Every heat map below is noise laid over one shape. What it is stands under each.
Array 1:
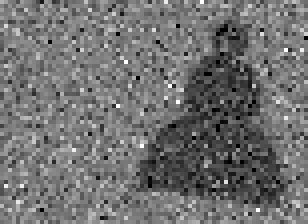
dark chess pawn
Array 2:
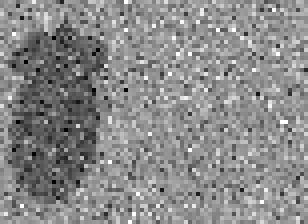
dark footprint
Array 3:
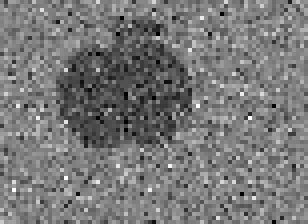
dark apple
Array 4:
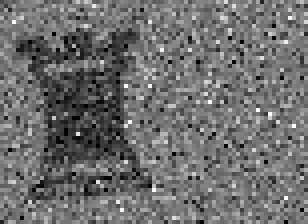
dark chess rook
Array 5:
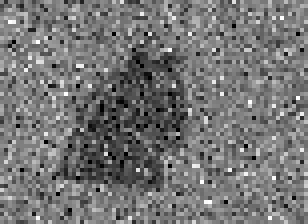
dark chess knight
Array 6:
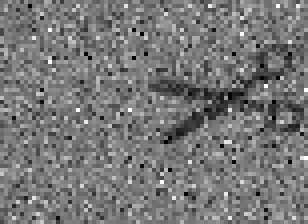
dark pair of scissors
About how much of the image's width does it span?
half
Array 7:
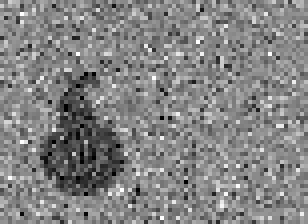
dark pear
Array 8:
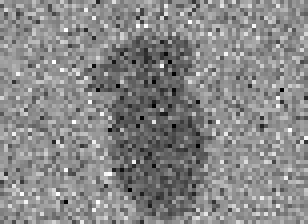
dark footprint
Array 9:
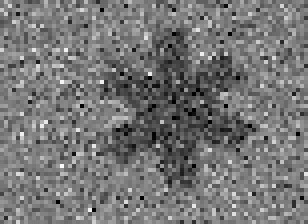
dark asterisk
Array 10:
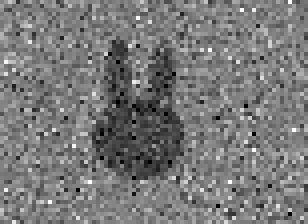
dark rabbit's head
